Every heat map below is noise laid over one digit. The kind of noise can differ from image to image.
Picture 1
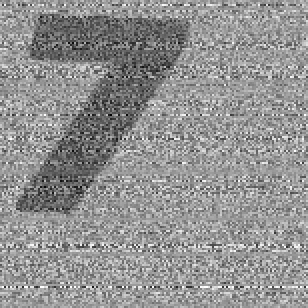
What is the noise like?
rows of uneven size
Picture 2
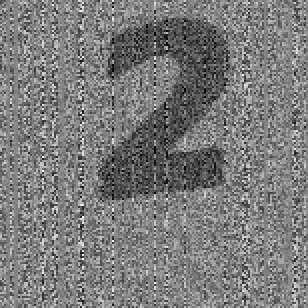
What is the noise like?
columns of uneven size
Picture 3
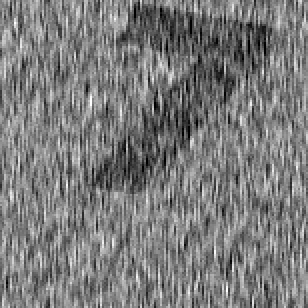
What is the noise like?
streaked along the columns
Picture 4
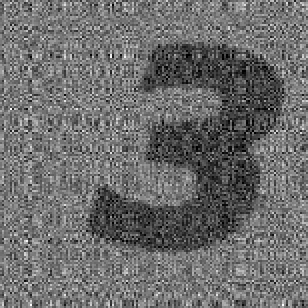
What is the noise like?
low rank plus noise
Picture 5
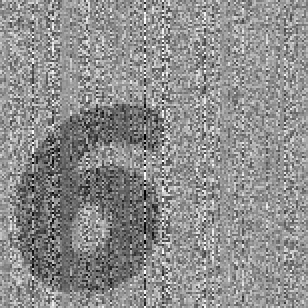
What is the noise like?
columns of uneven size
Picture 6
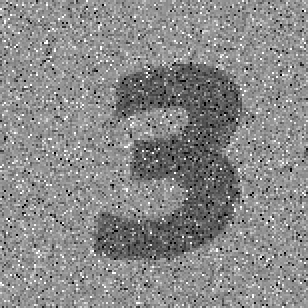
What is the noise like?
heavy tails
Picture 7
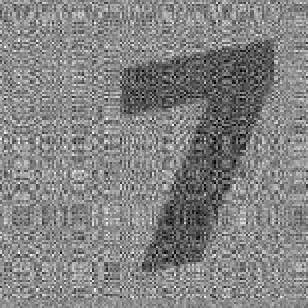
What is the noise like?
low rank plus noise
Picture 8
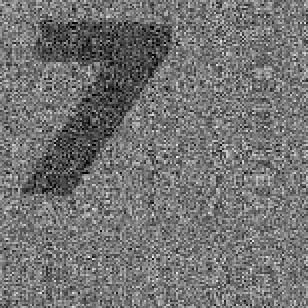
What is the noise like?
low rank plus noise
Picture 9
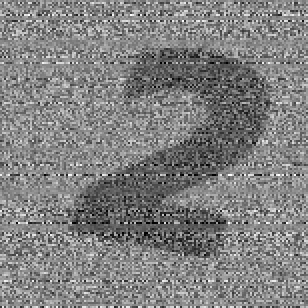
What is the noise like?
rows of uneven size
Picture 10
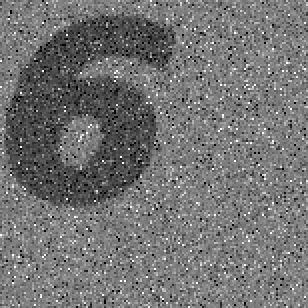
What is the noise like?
heavy tails
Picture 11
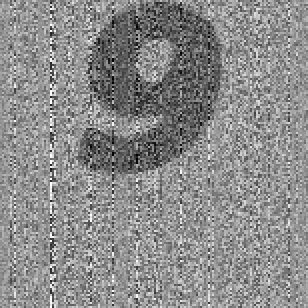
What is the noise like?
columns of uneven size
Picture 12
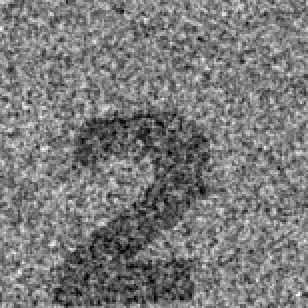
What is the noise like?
blotchy
